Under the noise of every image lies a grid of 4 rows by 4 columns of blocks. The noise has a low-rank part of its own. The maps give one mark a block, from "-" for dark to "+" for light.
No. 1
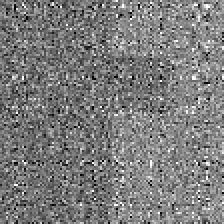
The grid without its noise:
- - + +
- - - +
- - + +
- - + +
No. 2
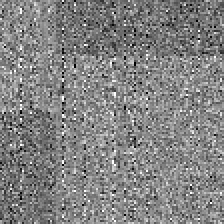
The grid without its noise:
+ - - -
+ + + +
- + + +
- + + +
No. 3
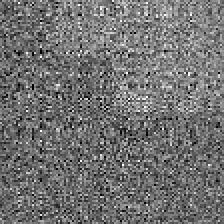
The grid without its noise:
- + + +
- - + +
- - - -
- - - -
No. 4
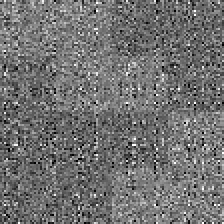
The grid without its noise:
+ + - -
- + + -
- - - +
- - + +
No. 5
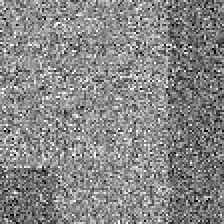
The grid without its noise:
+ + + -
+ + + -
+ + + -
- + + -
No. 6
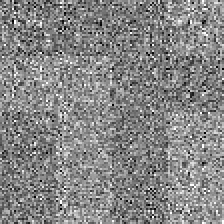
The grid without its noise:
- - - +
+ + - -
- + - +
- + - +
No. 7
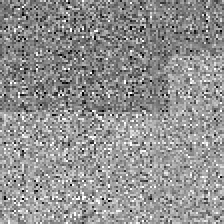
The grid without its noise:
- - - -
- - - +
+ + + +
+ + + +
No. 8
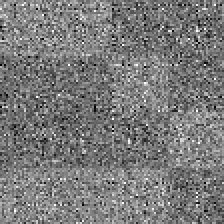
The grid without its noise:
+ + - -
- - + -
- - - +
+ + + -
